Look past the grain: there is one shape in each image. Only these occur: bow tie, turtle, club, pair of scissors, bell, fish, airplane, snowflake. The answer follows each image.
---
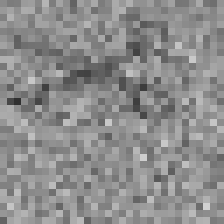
pair of scissors
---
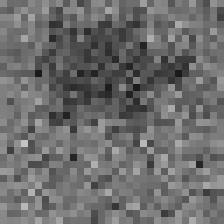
turtle
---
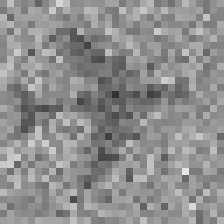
airplane
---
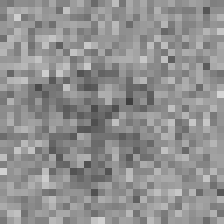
snowflake
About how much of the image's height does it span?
two thirds
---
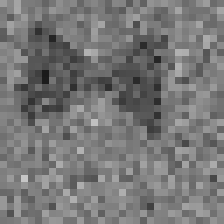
bow tie
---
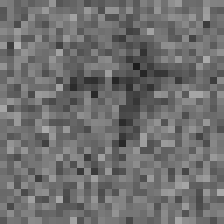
airplane
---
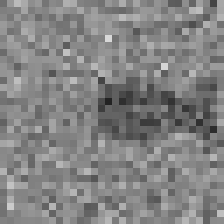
fish
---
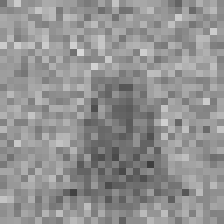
bell
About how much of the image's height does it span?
two thirds
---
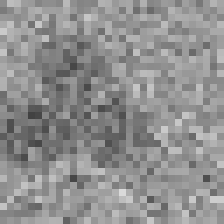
club
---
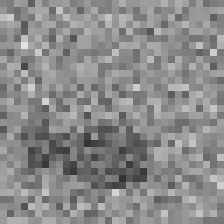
fish
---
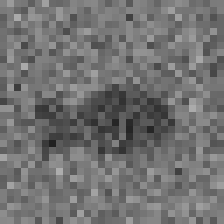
fish
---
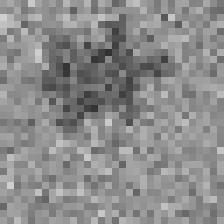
turtle
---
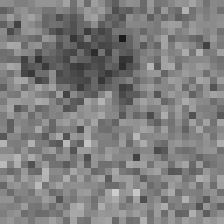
turtle
